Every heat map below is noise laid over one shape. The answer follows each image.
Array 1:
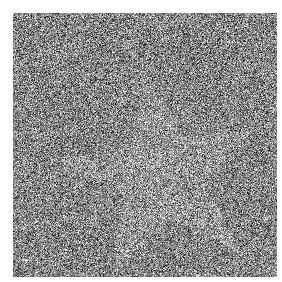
star
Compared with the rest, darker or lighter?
lighter
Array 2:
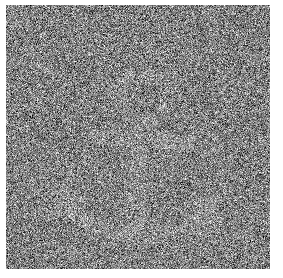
anchor
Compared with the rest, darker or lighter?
lighter
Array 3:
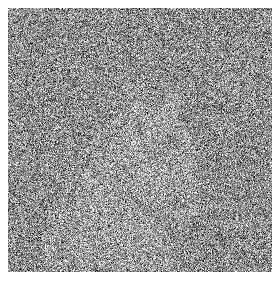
chess knight
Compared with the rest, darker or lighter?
lighter
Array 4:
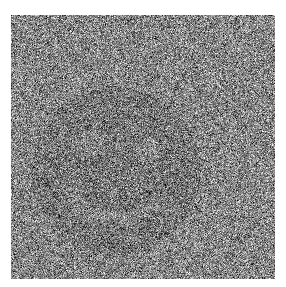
smiling face
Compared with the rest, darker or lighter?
darker
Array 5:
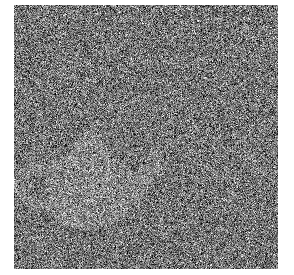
teapot
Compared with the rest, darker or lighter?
lighter
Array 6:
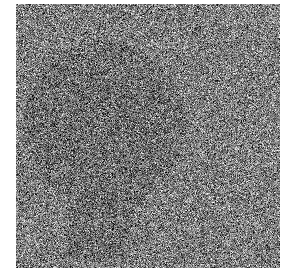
light bulb
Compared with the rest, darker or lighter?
darker
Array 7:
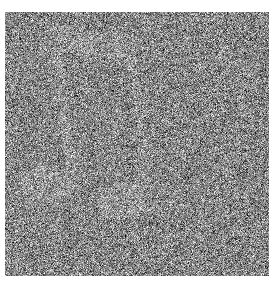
pair of musical notes
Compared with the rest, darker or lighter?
lighter
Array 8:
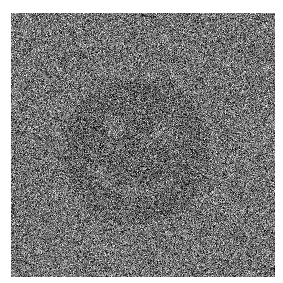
smiling face
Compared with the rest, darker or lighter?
darker
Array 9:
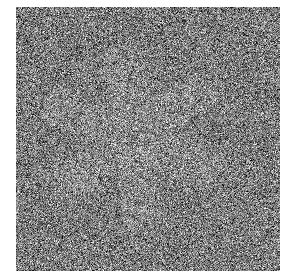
asterisk
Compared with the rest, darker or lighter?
lighter
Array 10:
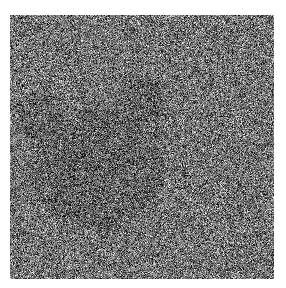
bear's head
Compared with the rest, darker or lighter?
darker
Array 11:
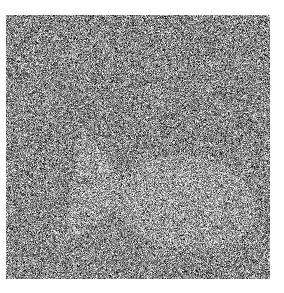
fish
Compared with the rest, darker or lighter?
lighter
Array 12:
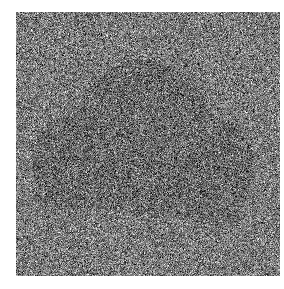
cloud
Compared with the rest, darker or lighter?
darker
